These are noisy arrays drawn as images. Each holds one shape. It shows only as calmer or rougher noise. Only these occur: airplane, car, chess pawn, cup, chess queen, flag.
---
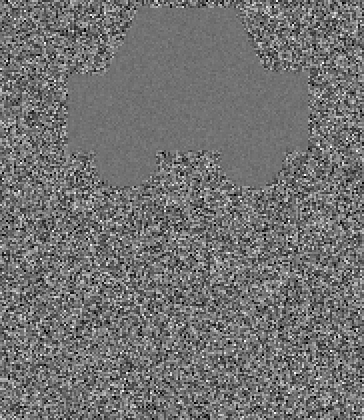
car
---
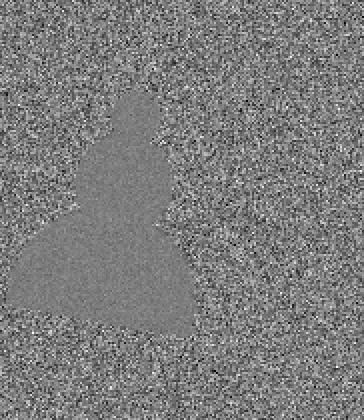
chess pawn
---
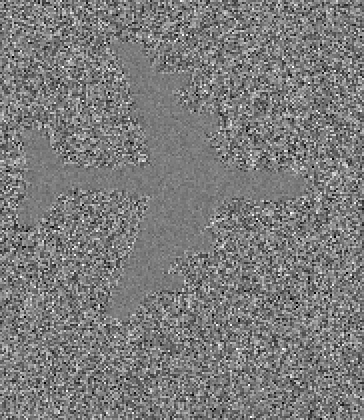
airplane
